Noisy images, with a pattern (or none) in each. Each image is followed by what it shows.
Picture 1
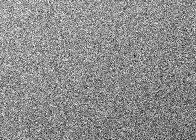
a smooth slope
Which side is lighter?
top left
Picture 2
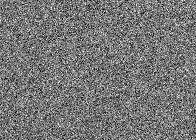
only noise
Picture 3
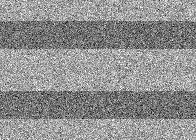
horizontal stripes
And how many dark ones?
2
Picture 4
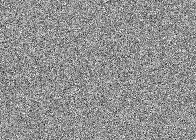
only noise
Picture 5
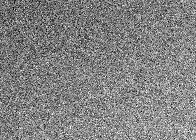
a smooth slope
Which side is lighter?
bottom right
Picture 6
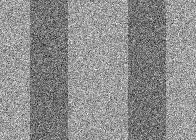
vertical stripes
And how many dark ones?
2
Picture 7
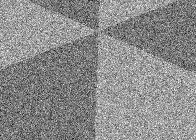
spokes from one point
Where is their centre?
top middle
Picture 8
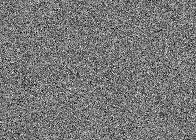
only noise
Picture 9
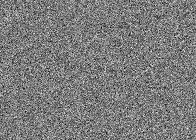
only noise
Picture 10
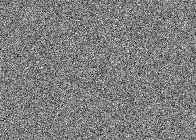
only noise
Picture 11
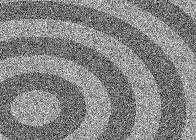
rings round one point
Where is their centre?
bottom left
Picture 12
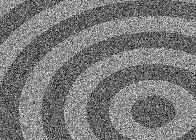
rings round one point
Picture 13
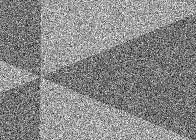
spokes from one point
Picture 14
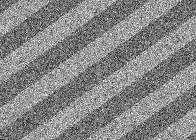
diagonal stripes
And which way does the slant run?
bottom left to top right
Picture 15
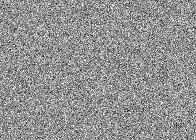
only noise
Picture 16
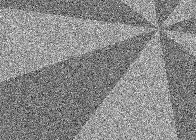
spokes from one point
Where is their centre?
top right
